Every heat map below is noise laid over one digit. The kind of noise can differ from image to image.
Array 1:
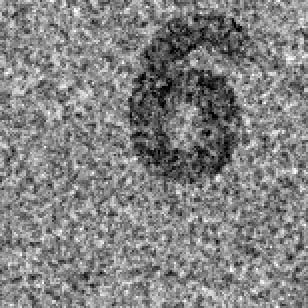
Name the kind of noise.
blotchy
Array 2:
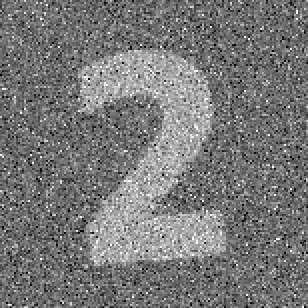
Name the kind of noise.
heavy tails
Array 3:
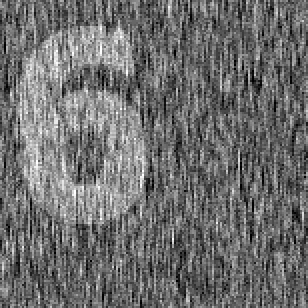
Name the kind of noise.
streaked along the columns
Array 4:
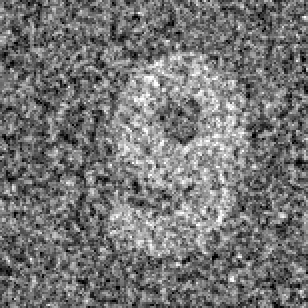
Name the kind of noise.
blotchy
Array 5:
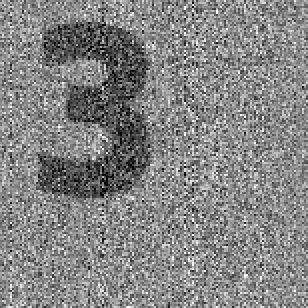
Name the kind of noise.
columns of uneven size
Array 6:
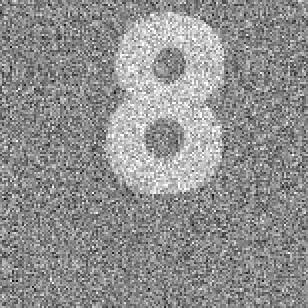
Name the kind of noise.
low rank plus noise
